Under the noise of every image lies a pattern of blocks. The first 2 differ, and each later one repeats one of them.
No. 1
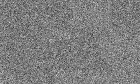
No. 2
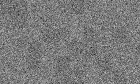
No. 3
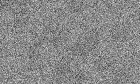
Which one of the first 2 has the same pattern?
2
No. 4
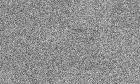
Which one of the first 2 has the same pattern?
1
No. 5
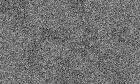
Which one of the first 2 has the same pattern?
2
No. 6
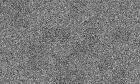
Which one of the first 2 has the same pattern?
2
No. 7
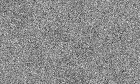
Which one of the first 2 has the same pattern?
2
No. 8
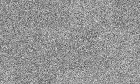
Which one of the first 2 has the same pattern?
1
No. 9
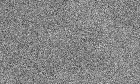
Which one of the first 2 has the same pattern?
1
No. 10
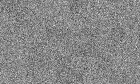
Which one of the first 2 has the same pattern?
2
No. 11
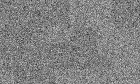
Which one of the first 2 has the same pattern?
1
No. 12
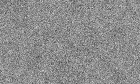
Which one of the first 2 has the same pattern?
2
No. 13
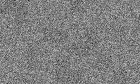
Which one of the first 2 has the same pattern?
2
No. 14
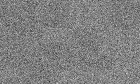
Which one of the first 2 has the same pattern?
1
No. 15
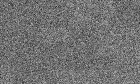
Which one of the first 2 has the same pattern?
1
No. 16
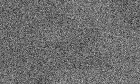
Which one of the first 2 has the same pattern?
1
